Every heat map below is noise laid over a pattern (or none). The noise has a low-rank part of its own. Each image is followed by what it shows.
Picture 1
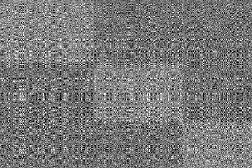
blocks along the diagonal
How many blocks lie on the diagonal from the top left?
3
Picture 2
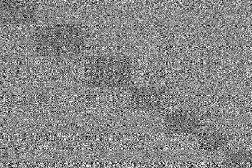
blocks along the diagonal
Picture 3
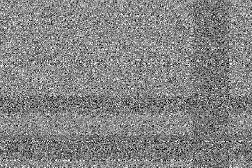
bands of rows crossing bands of columns
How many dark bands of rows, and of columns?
2 and 1
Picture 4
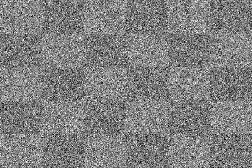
a checkerboard
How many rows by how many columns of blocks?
5 by 6
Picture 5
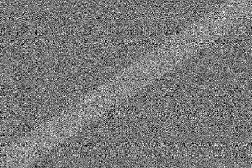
a diagonal band
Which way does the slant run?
bottom left to top right
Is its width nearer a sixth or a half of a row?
a sixth
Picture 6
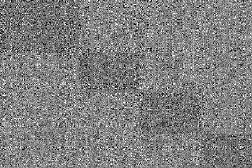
blocks along the diagonal
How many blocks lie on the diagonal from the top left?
4
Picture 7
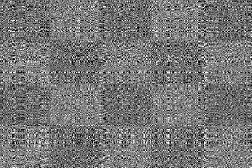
a checkerboard
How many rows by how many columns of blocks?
4 by 5
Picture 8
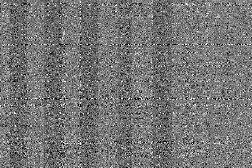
bands of columns
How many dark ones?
5
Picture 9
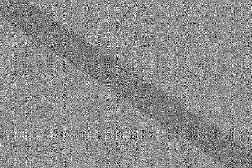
a diagonal band
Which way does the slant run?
top left to bottom right
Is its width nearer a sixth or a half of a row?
a sixth
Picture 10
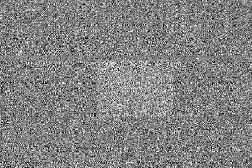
one block
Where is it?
centre
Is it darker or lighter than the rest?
lighter
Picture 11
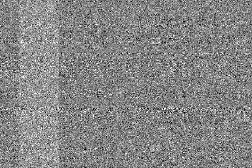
one band of columns
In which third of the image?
left
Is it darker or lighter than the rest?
lighter
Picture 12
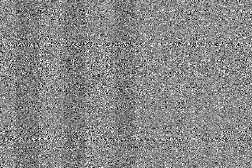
bands of columns
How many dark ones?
3
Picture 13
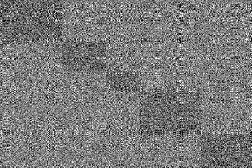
blocks along the diagonal
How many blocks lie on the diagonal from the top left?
5
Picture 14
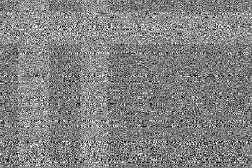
bands of rows crossing bands of columns
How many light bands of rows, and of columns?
1 and 2
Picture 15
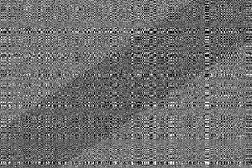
a diagonal band
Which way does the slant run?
bottom left to top right
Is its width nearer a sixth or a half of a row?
a half
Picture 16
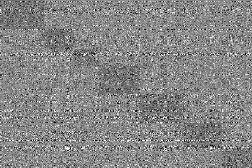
blocks along the diagonal
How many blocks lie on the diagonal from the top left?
7
